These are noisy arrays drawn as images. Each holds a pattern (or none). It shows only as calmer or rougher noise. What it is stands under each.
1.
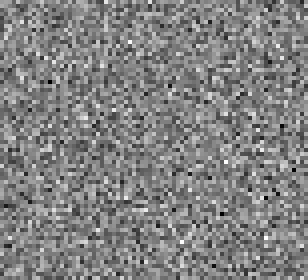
only noise
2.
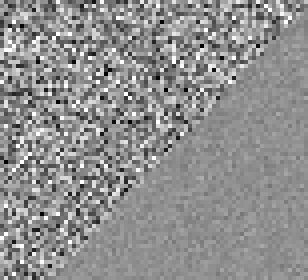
a sharp edge
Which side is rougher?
top left
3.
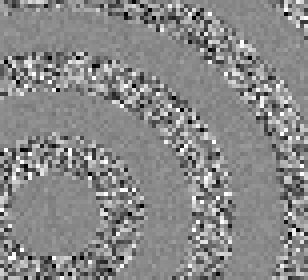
rings round one point
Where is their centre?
bottom left
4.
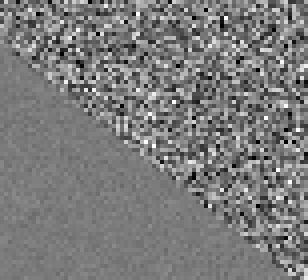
a sharp edge
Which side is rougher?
top right
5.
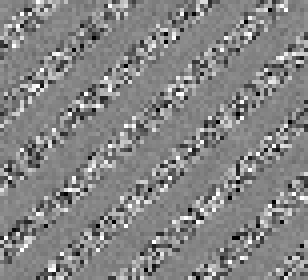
diagonal stripes
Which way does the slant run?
bottom left to top right
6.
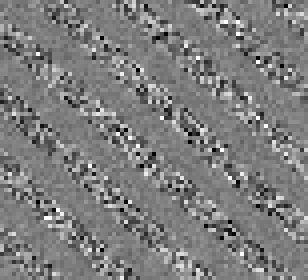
diagonal stripes
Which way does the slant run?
top left to bottom right
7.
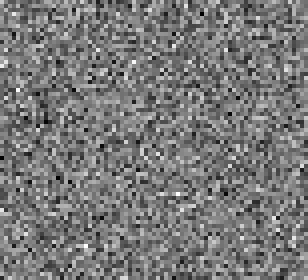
only noise
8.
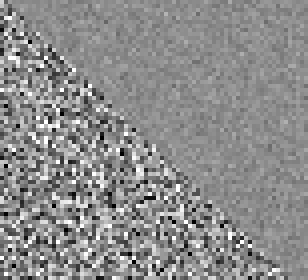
a sharp edge
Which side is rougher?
bottom left
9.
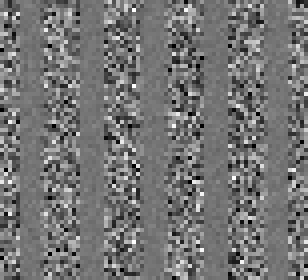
vertical stripes
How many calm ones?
5
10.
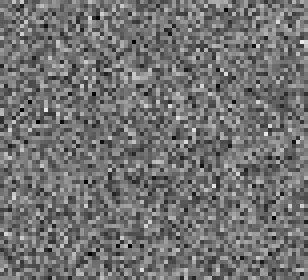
only noise
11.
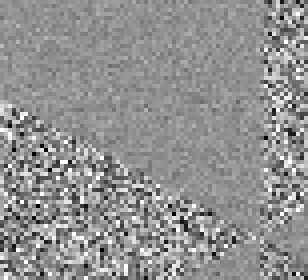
spokes from one point
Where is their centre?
bottom right
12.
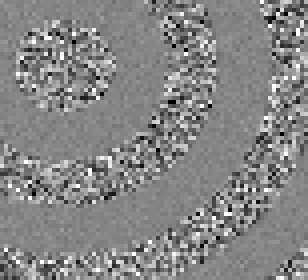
rings round one point
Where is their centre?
top left
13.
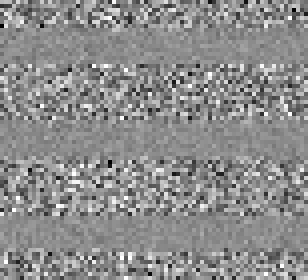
horizontal stripes
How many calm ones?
3
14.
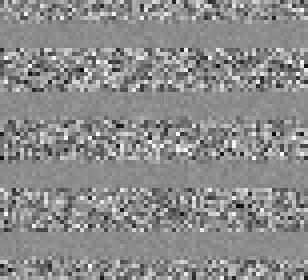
horizontal stripes
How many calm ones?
4
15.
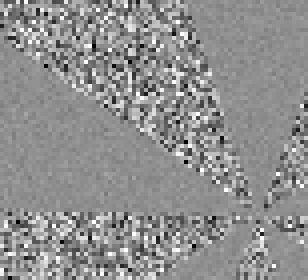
spokes from one point
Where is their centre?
bottom right
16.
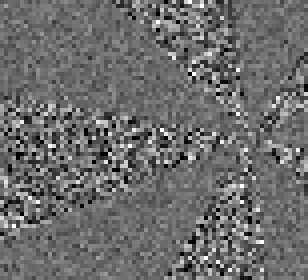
spokes from one point
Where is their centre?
middle right
